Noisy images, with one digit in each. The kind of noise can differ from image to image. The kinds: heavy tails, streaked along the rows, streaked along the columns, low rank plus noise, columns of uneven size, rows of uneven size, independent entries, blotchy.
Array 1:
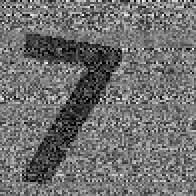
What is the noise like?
rows of uneven size
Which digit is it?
7
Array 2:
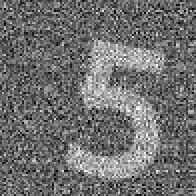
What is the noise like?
low rank plus noise
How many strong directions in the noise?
five to eight
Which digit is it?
5
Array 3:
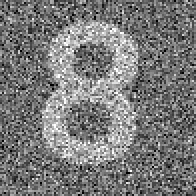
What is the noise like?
independent entries
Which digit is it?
8
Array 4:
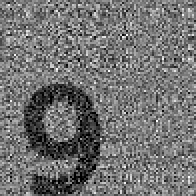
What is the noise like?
low rank plus noise
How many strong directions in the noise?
three or four
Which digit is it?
9
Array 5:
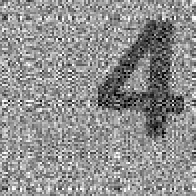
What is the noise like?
low rank plus noise
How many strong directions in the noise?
one
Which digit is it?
4
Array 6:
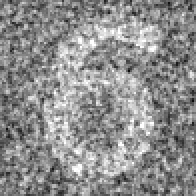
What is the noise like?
blotchy
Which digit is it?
6
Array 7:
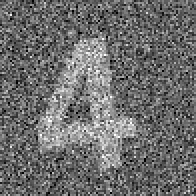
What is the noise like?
independent entries
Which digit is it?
4
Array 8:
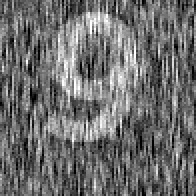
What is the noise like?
streaked along the columns
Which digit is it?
9
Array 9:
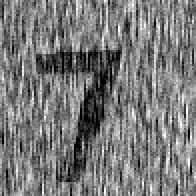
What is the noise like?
streaked along the columns
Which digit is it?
7
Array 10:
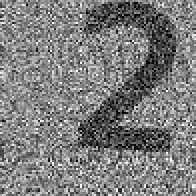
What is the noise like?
low rank plus noise
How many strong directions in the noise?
three or four
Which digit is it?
2
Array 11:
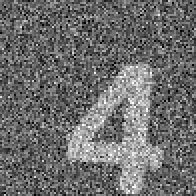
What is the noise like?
independent entries
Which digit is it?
4
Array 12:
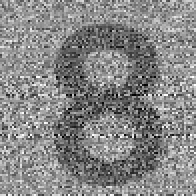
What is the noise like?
rows of uneven size
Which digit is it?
8
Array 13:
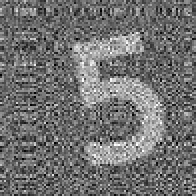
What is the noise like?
low rank plus noise
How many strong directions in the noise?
one
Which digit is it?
5
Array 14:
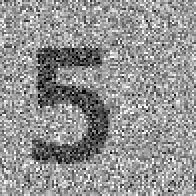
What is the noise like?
low rank plus noise
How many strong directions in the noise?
five to eight
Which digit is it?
5
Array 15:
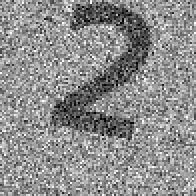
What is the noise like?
independent entries
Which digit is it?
2
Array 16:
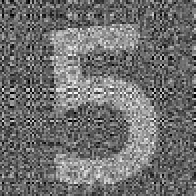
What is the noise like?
low rank plus noise
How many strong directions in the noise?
one
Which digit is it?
5
